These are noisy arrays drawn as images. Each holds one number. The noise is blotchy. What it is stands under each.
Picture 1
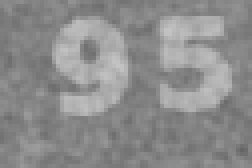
95
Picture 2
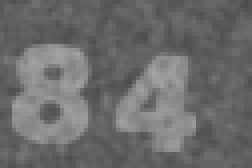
84
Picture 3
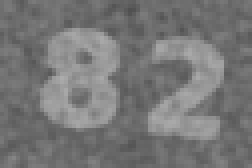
82
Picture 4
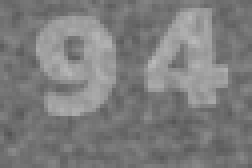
94
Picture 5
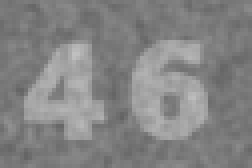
46
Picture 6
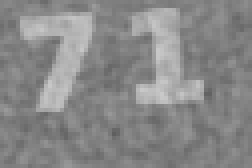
71
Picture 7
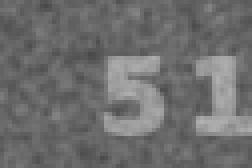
51
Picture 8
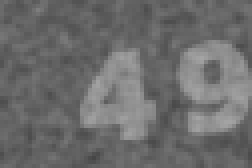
49
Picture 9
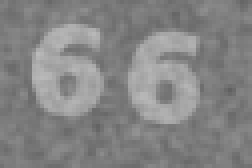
66
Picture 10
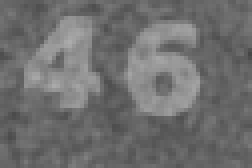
46
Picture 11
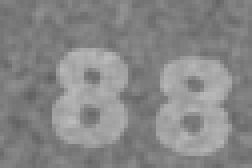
88
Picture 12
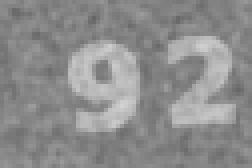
92
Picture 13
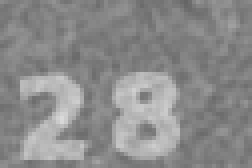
28
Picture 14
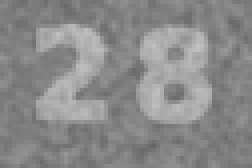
28
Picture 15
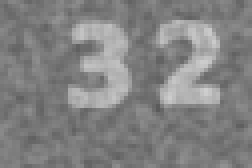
32
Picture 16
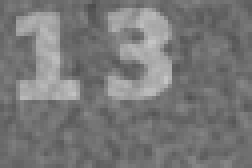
13
